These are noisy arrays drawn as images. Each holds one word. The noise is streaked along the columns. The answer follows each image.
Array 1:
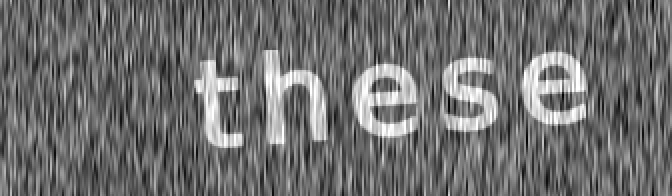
these
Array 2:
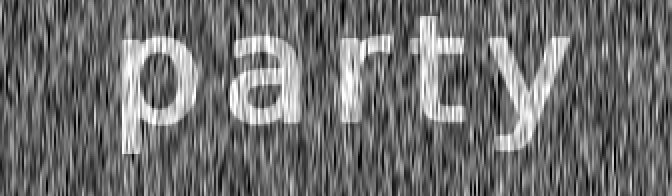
party
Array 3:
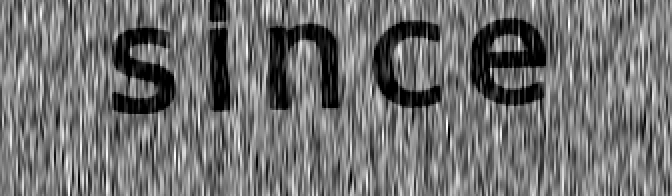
since
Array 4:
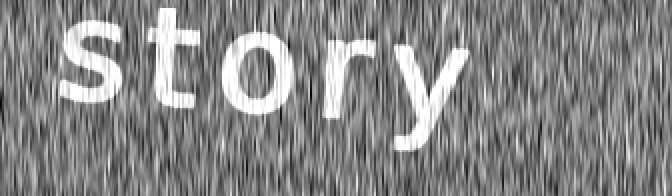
story
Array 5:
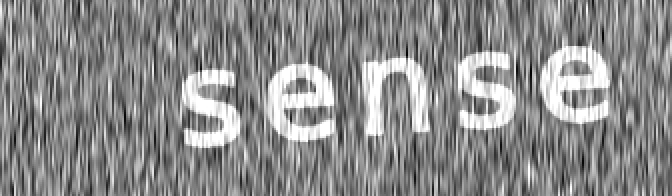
sense
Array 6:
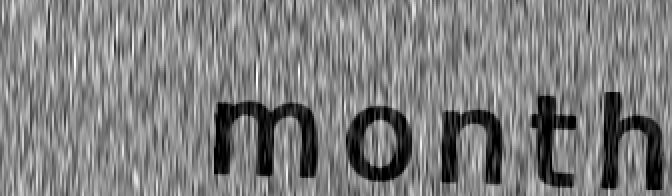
month
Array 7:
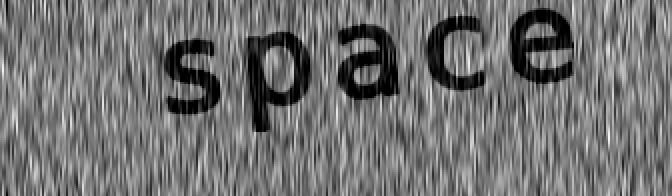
space
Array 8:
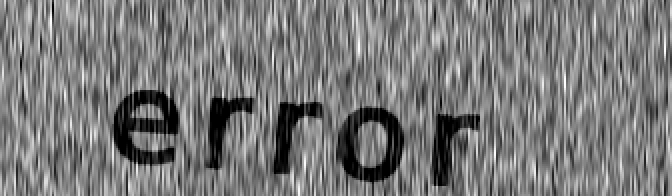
error
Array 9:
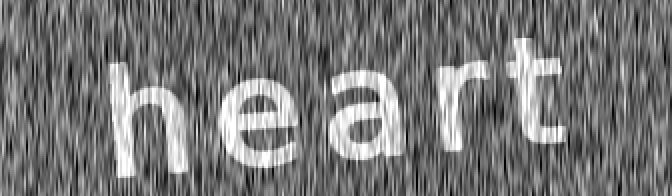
heart
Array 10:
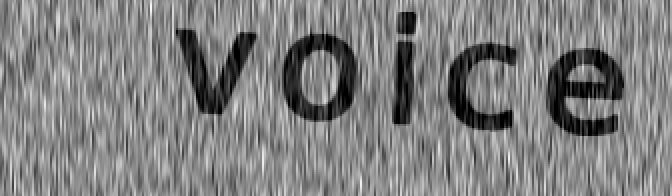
voice
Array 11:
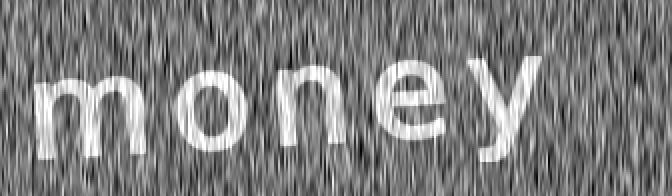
money
